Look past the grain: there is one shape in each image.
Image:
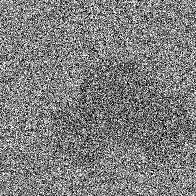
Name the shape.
car
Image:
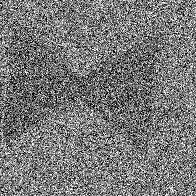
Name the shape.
bow tie
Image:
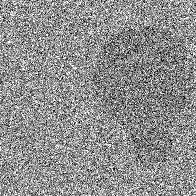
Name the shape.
light bulb
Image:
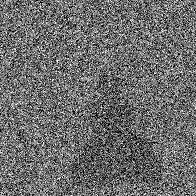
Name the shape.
chess pawn
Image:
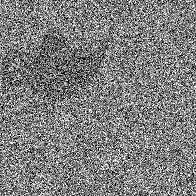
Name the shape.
teapot
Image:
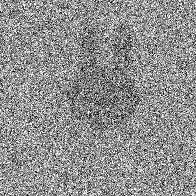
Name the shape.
rabbit's head
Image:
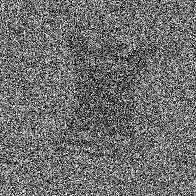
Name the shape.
chess rook
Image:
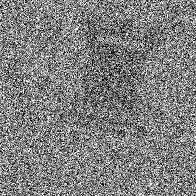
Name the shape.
chess rook
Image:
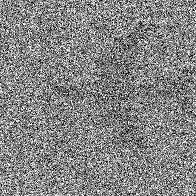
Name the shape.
airplane
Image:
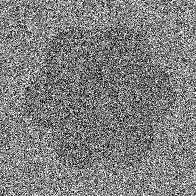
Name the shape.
flower
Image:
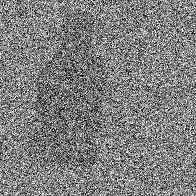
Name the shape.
bottle
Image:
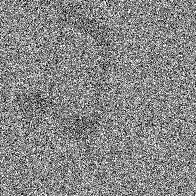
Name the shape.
pair of musical notes
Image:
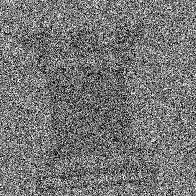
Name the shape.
chess rook
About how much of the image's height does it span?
nearly all
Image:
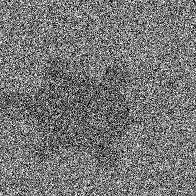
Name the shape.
turtle
